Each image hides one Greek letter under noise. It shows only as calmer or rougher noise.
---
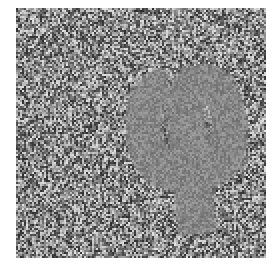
phi
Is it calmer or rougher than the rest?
calmer
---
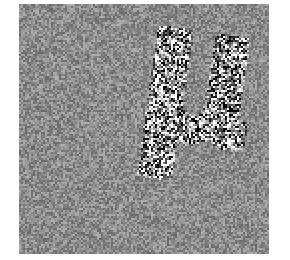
mu
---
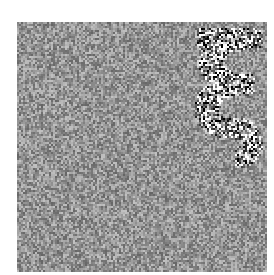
xi
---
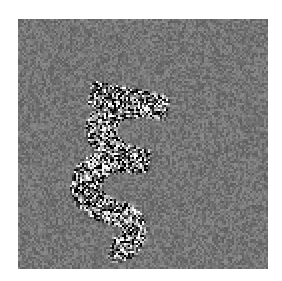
xi
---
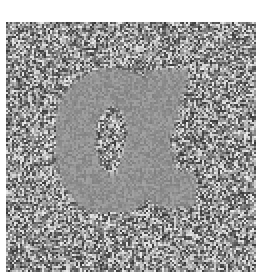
alpha
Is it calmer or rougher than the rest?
calmer
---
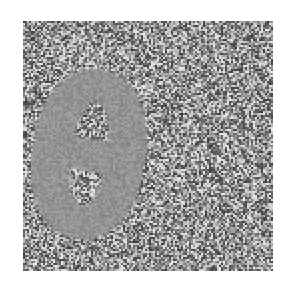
theta
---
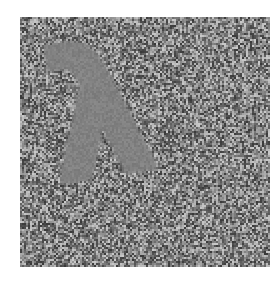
lambda
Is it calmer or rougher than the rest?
calmer
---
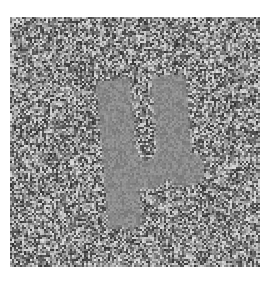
mu
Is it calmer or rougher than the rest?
calmer
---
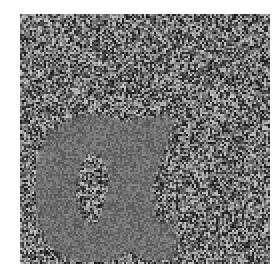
alpha
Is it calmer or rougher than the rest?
calmer
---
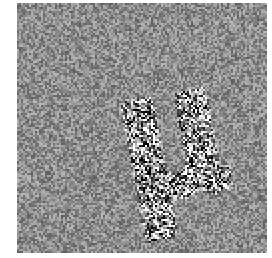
mu
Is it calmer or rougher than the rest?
rougher
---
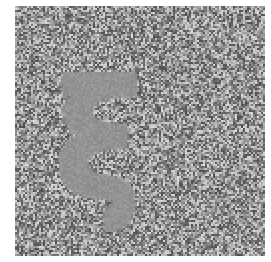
xi
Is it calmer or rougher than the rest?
calmer
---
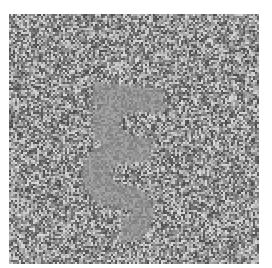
xi
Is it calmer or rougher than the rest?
calmer
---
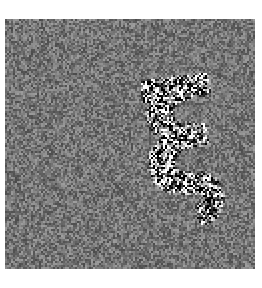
xi
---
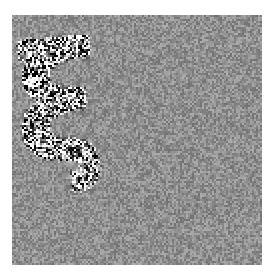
xi
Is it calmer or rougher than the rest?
rougher
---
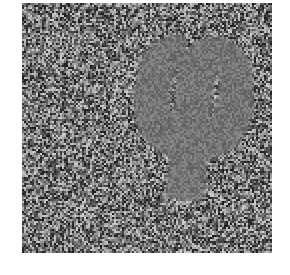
phi
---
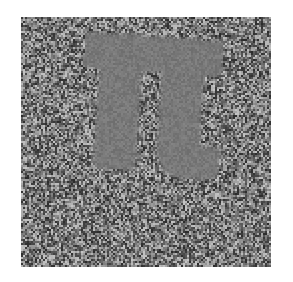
pi
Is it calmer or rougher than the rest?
calmer
